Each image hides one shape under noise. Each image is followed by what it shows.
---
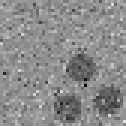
three dots
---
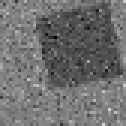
square
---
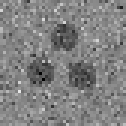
three dots
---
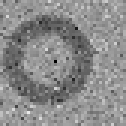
ring
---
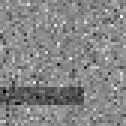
bar
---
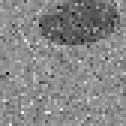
ellipse
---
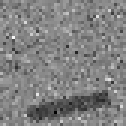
bar
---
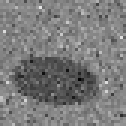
ellipse
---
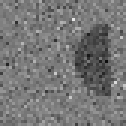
half disc
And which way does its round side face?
left
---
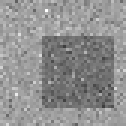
square
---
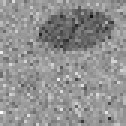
ellipse
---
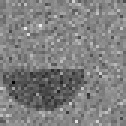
half disc
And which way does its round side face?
down
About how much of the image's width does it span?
two thirds
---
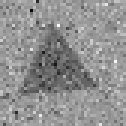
triangle
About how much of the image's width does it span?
two thirds
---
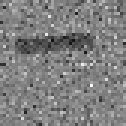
bar
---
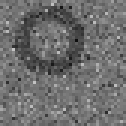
ring
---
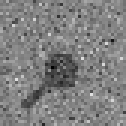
lollipop
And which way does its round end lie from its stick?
up and right
